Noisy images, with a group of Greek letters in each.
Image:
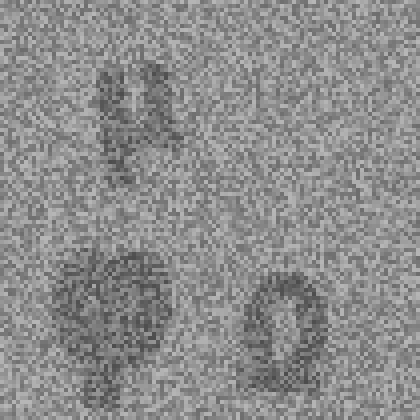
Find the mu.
top left
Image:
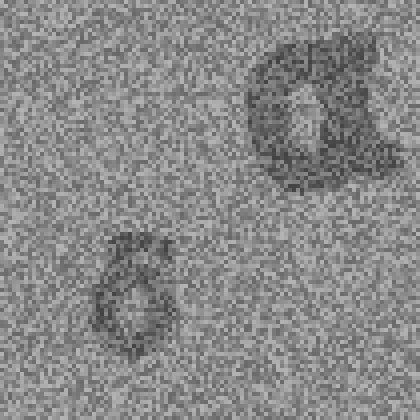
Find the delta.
bottom left
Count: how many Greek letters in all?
2
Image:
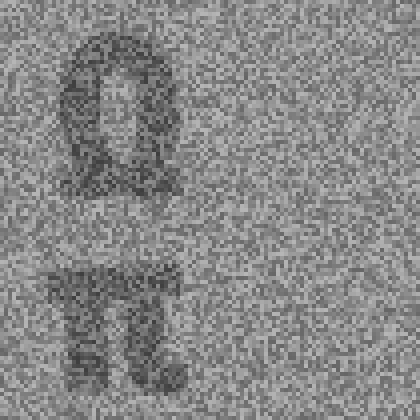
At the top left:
omega
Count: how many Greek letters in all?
2
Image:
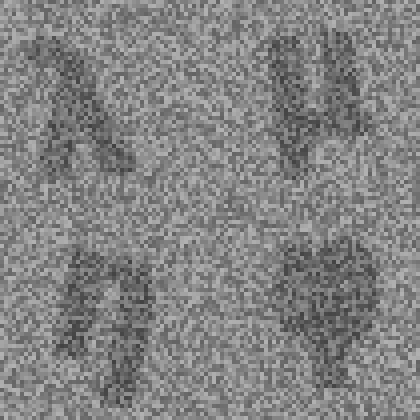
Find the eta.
bottom left
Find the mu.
top right
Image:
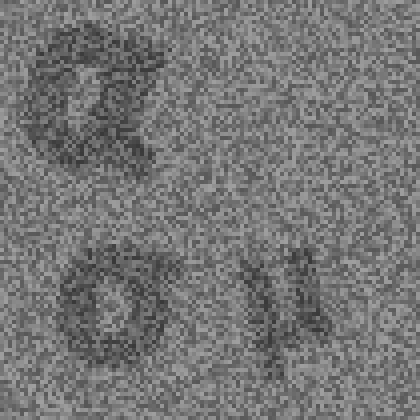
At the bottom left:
sigma
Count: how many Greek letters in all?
3
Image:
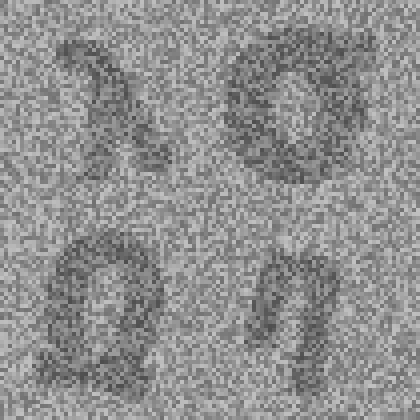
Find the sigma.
top right
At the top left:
lambda
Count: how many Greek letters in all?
4
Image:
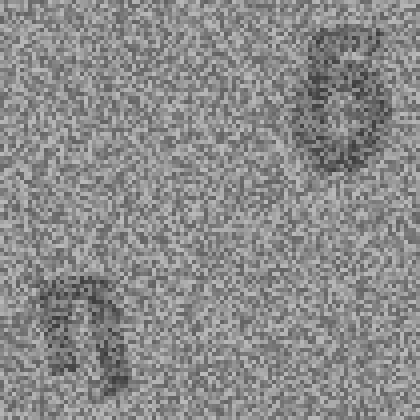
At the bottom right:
nothing
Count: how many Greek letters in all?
2
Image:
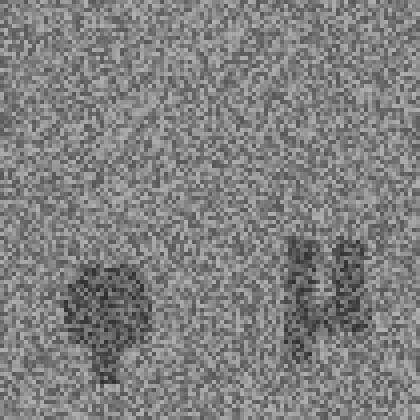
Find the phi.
bottom left
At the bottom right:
mu
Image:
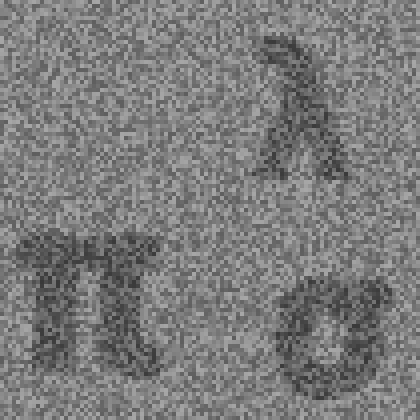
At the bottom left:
pi
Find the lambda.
top right
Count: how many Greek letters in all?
3
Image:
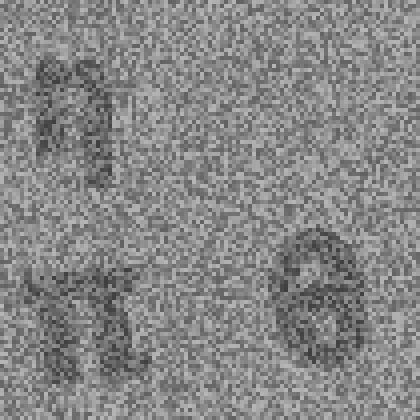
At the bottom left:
pi
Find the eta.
top left
